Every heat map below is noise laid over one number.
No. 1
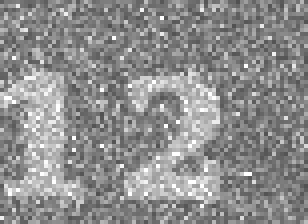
12
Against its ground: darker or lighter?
lighter
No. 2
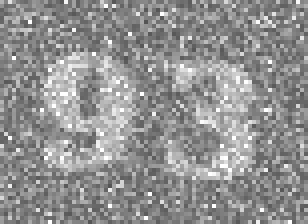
93
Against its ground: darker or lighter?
lighter
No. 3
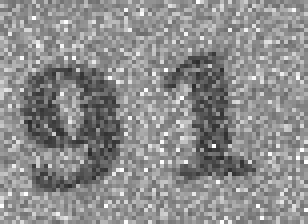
91
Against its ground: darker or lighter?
darker
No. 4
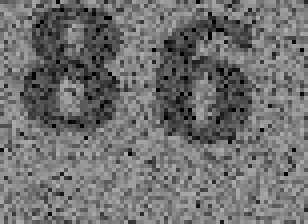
86
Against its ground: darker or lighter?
darker
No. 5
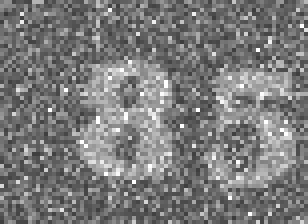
85
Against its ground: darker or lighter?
lighter
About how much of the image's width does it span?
two thirds
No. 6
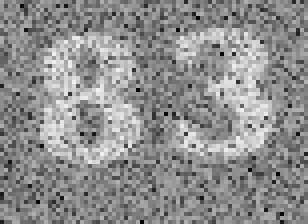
83
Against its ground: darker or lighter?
lighter
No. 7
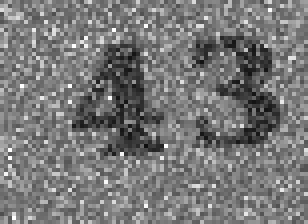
43
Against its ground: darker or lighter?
darker
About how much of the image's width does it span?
two thirds
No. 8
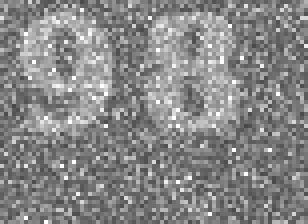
98
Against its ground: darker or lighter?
lighter
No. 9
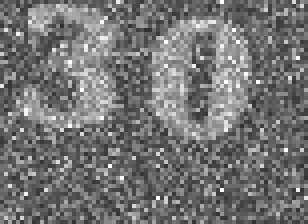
30
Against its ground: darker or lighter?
lighter
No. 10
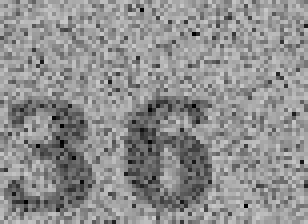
36
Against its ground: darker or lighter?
darker
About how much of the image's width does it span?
two thirds
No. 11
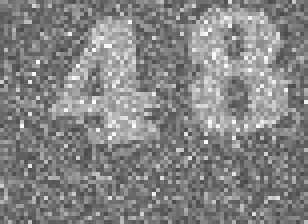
48
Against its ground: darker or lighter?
lighter
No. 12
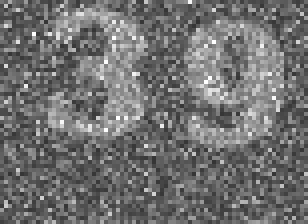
39
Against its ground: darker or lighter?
lighter
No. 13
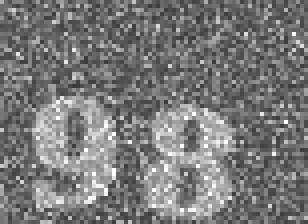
98
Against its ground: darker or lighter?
lighter
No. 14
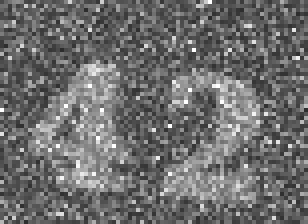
42
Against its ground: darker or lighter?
lighter
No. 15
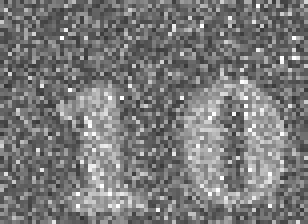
10
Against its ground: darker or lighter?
lighter
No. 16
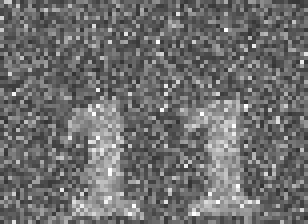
11
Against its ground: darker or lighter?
lighter
